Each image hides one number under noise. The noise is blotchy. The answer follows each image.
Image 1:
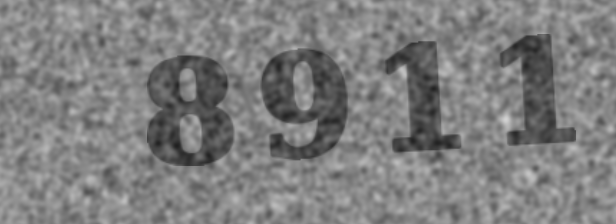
8911
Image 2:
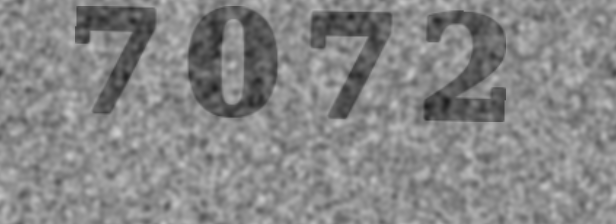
7072
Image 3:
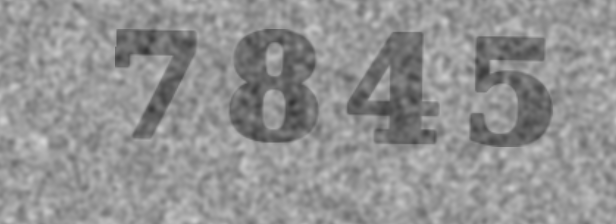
7845
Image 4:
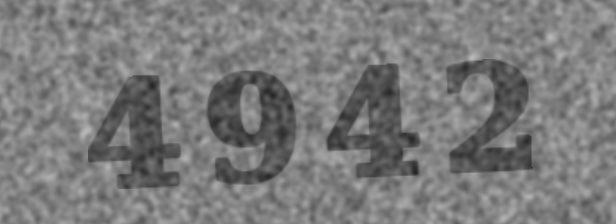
4942
